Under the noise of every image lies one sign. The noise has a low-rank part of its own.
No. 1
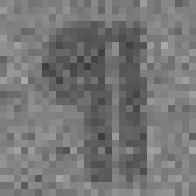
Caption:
dark pilcrow
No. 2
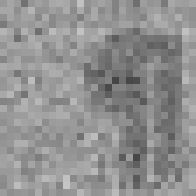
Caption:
dark pilcrow
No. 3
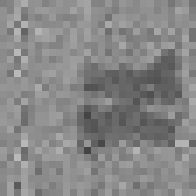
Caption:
dark not-equal sign
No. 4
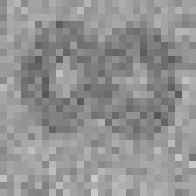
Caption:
dark infinity sign
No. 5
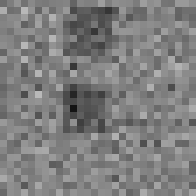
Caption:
dark colon
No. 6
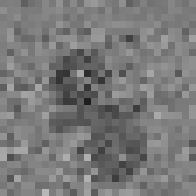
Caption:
dark percent sign
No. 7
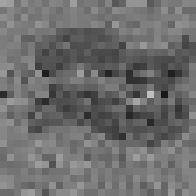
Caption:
dark approximately sign
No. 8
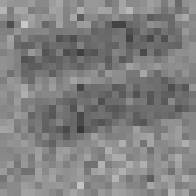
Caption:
dark equals sign
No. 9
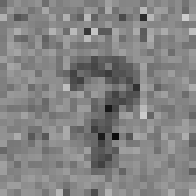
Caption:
dark question mark
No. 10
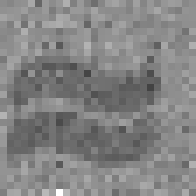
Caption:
dark approximately sign
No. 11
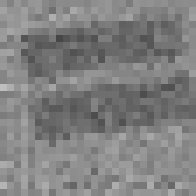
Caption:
dark equals sign
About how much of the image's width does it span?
nearly all
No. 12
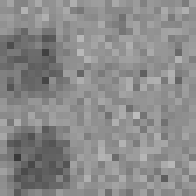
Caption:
dark colon
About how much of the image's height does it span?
nearly all
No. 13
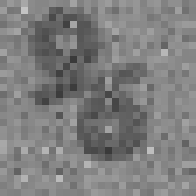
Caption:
dark percent sign
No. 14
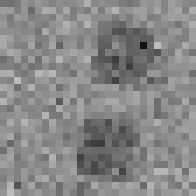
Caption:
dark colon
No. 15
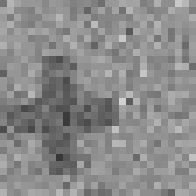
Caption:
dark plus sign
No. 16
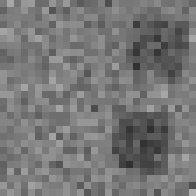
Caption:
dark colon
